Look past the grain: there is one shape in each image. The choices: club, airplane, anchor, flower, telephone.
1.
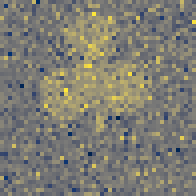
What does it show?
light club
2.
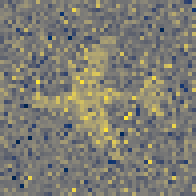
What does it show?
light airplane
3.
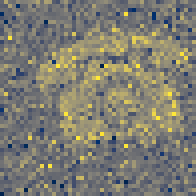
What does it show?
light telephone
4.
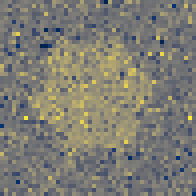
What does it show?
light flower
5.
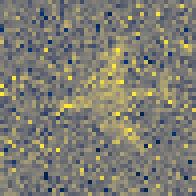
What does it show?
light airplane
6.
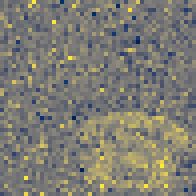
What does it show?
light telephone
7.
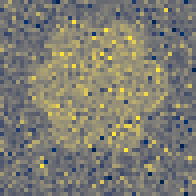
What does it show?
light flower
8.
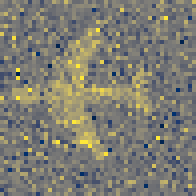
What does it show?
light airplane
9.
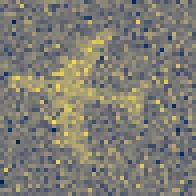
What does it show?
light airplane
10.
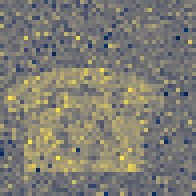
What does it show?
light telephone
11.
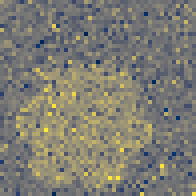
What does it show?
light flower
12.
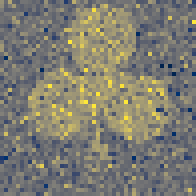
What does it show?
light club
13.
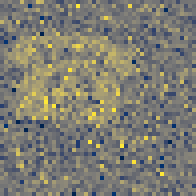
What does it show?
light telephone
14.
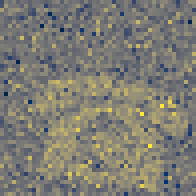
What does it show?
light telephone
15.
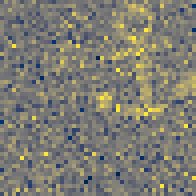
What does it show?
light anchor
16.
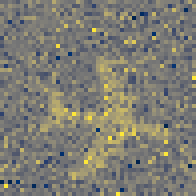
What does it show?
light airplane
